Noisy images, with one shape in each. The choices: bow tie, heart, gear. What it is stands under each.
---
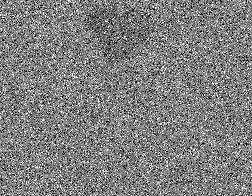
heart
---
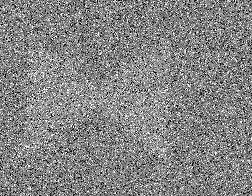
bow tie
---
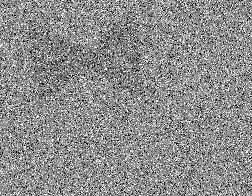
bow tie
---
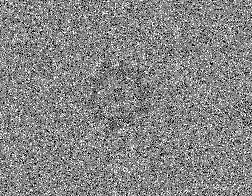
gear
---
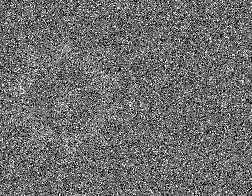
gear
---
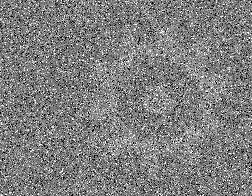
gear
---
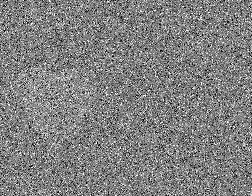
heart
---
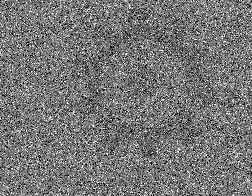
gear
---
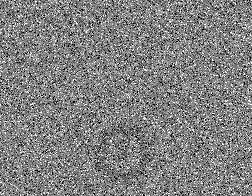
gear
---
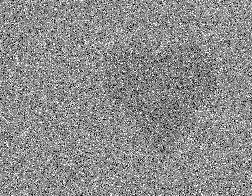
heart
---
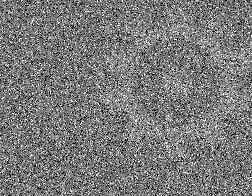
gear
